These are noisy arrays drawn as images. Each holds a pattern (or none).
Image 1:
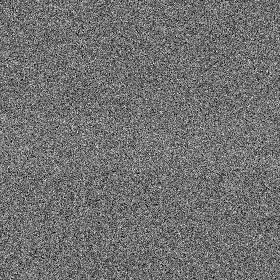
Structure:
one band of rows
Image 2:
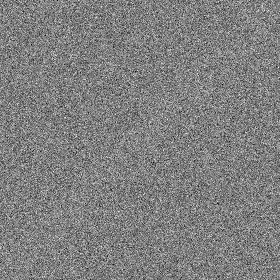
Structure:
a diagonal band
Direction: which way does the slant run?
bottom left to top right
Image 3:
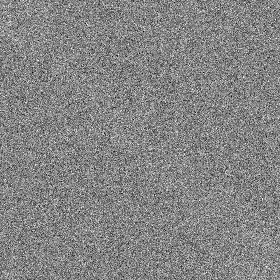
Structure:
blocks along the diagonal
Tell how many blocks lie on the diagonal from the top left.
7
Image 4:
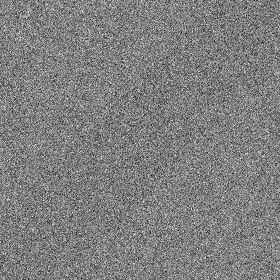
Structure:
a diagonal band
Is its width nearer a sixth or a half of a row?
a half
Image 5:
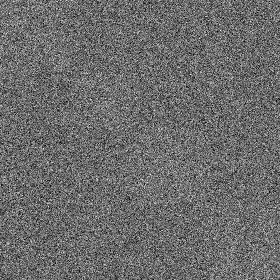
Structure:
blocks along the diagonal
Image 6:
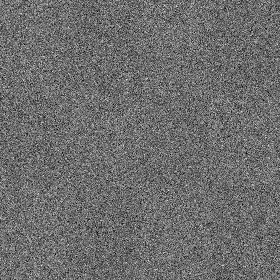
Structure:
a checkerboard
